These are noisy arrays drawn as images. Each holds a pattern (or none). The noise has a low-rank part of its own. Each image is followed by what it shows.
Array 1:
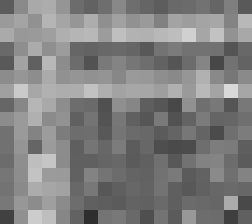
bands of rows crossing bands of columns
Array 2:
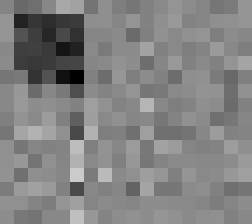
one block
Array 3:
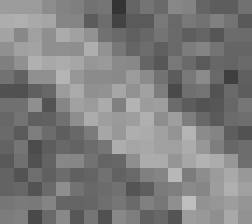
a diagonal band
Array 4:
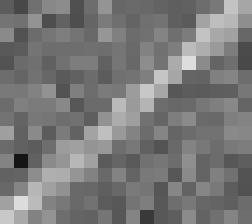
a diagonal band
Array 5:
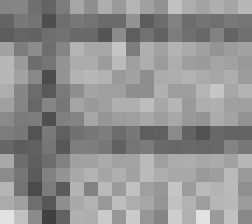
bands of rows crossing bands of columns
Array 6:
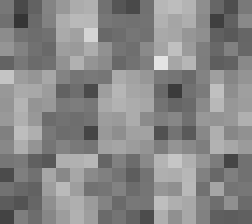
a checkerboard
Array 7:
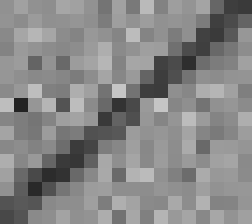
a diagonal band
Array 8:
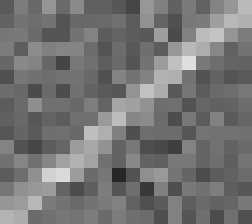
a diagonal band
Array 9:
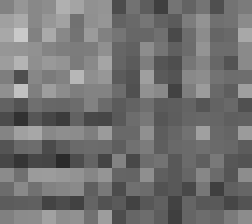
bands of rows crossing bands of columns
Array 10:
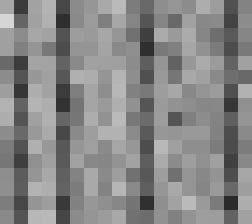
bands of columns
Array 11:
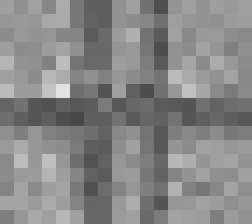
bands of rows crossing bands of columns
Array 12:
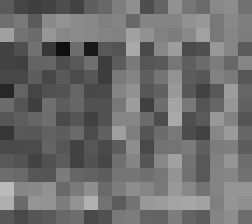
bands of rows crossing bands of columns
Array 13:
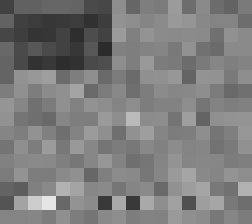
one block
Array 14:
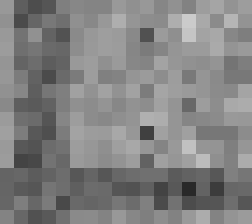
bands of rows crossing bands of columns
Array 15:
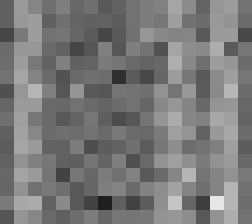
bands of columns
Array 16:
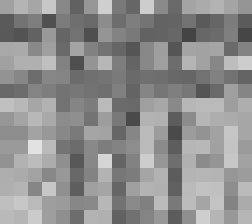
bands of rows crossing bands of columns
